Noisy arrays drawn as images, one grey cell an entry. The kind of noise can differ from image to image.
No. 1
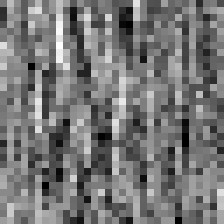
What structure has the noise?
streaked along the columns
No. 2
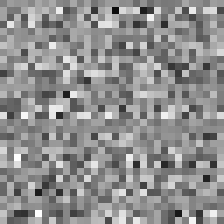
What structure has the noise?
rows of uneven size
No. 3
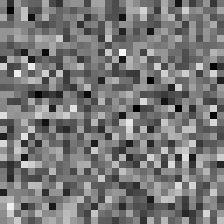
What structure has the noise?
low rank plus noise
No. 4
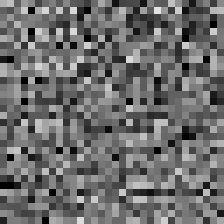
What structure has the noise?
low rank plus noise
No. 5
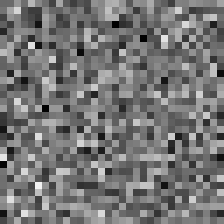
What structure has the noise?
independent entries
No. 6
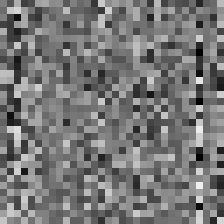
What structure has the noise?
columns of uneven size
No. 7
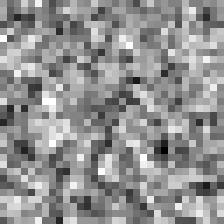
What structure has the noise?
blotchy
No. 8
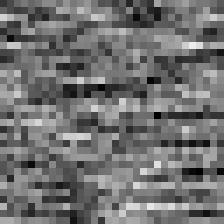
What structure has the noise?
streaked along the rows
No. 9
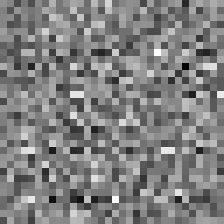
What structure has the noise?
low rank plus noise
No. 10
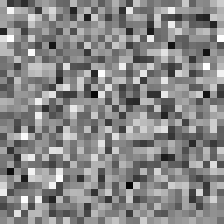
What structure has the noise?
independent entries
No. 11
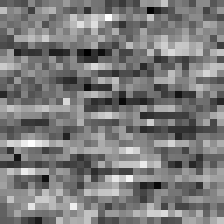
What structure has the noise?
streaked along the rows
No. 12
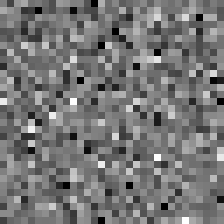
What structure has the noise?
heavy tails
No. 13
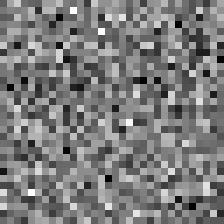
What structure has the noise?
independent entries
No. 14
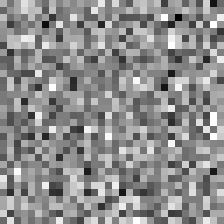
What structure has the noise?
low rank plus noise
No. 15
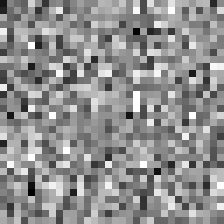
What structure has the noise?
low rank plus noise
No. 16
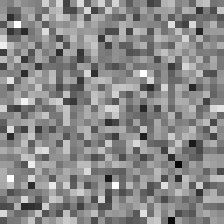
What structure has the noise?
independent entries
